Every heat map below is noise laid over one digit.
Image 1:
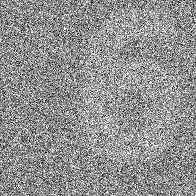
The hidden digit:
6
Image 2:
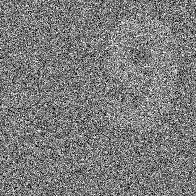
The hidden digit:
9
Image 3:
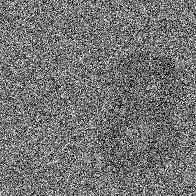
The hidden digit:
8
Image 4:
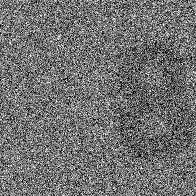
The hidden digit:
8
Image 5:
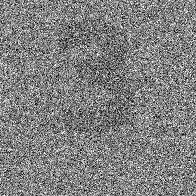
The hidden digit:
3
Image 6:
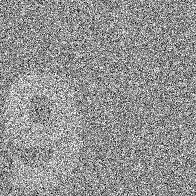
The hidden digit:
9
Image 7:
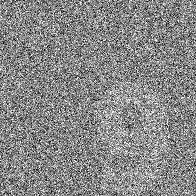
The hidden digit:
9
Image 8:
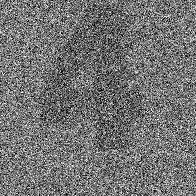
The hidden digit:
4
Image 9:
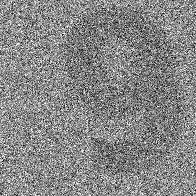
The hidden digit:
9
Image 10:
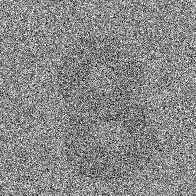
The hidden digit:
8
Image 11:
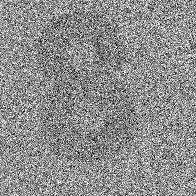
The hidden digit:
8
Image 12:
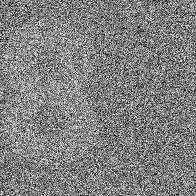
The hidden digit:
8
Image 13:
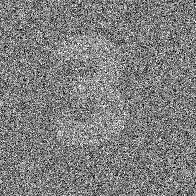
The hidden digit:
3
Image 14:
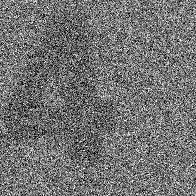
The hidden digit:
4
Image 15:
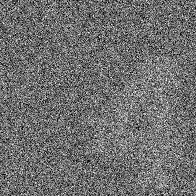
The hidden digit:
4
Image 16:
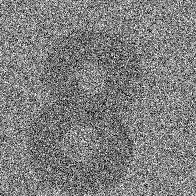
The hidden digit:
8
